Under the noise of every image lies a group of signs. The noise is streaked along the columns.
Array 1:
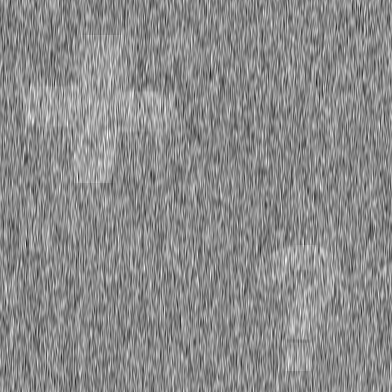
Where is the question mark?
bottom right
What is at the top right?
nothing
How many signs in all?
2
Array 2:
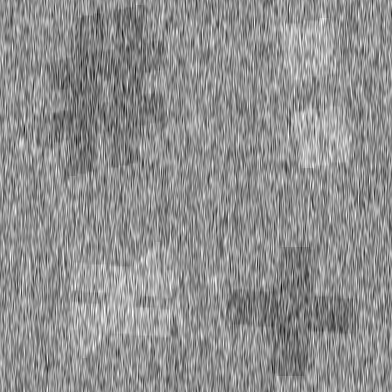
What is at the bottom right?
plus sign
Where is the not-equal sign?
bottom left
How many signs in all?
4
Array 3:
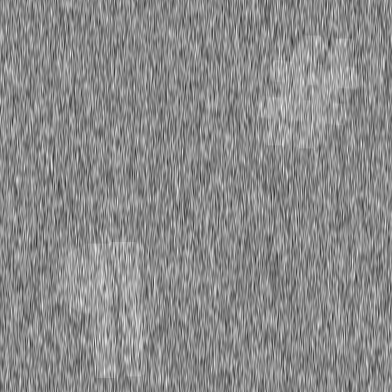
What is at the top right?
hash sign
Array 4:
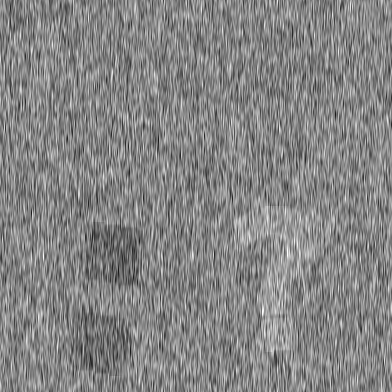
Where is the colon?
bottom left
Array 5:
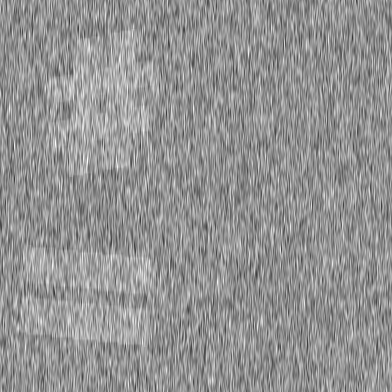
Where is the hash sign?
top left
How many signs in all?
2
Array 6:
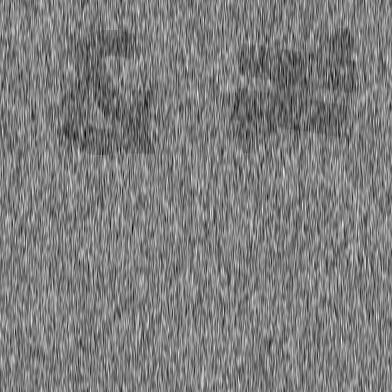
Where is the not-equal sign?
top right
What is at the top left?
ampersand
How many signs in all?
2
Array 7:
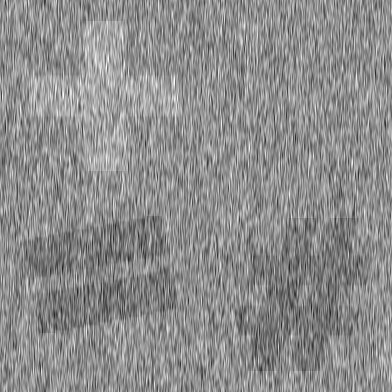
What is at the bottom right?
hash sign
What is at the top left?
plus sign
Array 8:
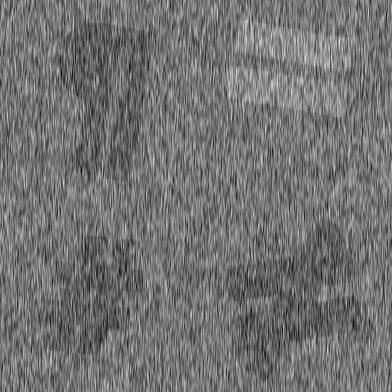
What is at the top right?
equals sign
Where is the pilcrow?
top left
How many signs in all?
4
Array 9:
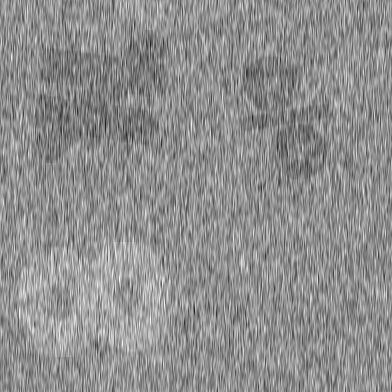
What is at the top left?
not-equal sign
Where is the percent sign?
top right
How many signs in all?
3
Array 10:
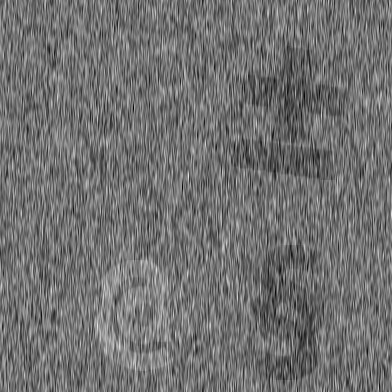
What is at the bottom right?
section sign
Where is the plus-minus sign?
top right
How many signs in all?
3
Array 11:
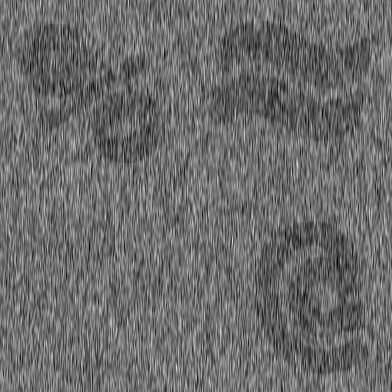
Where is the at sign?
bottom right
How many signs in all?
3
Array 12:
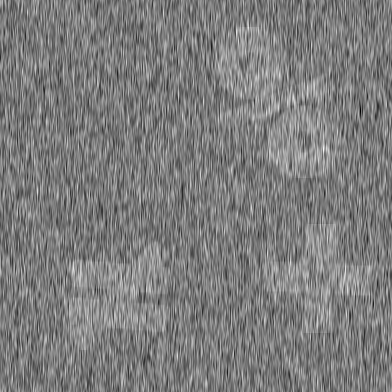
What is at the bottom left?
not-equal sign
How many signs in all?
3
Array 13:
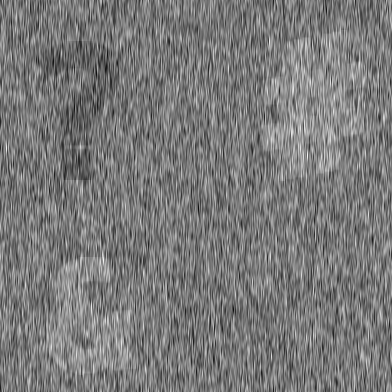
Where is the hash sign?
top right
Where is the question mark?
top left
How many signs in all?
3
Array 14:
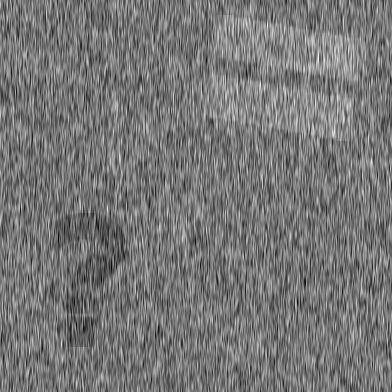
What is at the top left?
nothing
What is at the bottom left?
question mark
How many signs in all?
2
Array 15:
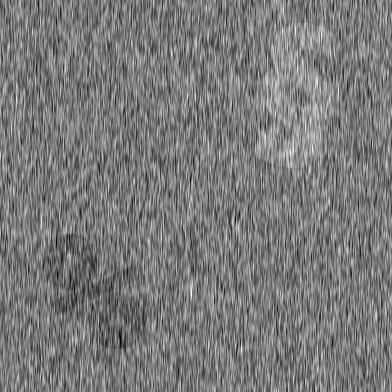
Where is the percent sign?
bottom left
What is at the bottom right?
nothing
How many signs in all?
2
